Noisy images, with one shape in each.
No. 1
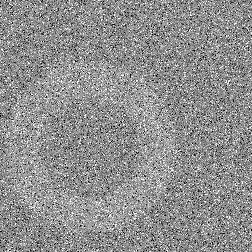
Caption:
light ring
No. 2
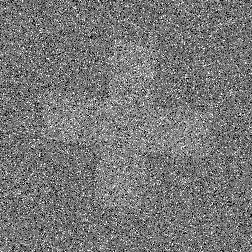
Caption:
light cross
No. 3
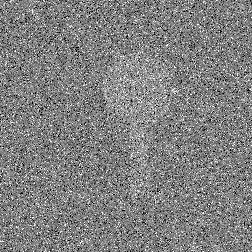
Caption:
light lollipop
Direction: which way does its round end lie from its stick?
up
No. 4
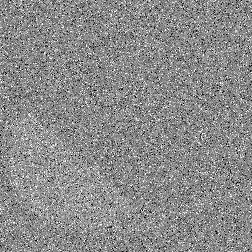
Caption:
light half disc
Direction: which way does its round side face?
down and left
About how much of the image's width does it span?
half
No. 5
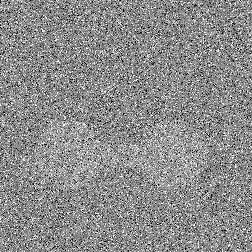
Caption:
light dumbbell
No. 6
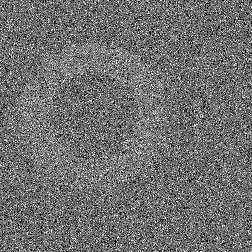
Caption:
light ring
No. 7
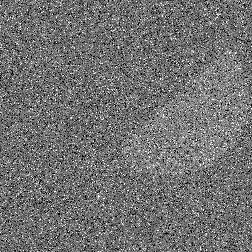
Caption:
light half disc
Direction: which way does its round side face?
down and right
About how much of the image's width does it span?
half
